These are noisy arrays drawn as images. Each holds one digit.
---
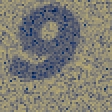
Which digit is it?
9
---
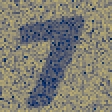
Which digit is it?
7
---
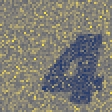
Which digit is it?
4
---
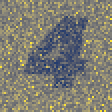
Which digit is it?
4
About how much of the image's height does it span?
two thirds
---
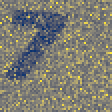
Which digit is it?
7
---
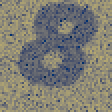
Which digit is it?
8
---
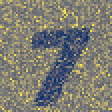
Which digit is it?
7
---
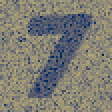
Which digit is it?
7
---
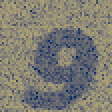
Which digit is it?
9
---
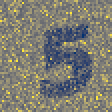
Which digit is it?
5
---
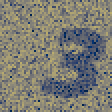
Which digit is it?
3
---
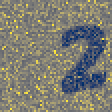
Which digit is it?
2
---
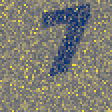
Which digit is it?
7
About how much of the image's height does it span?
two thirds
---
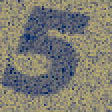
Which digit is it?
5
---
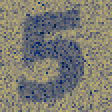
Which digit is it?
5
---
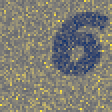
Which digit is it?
6
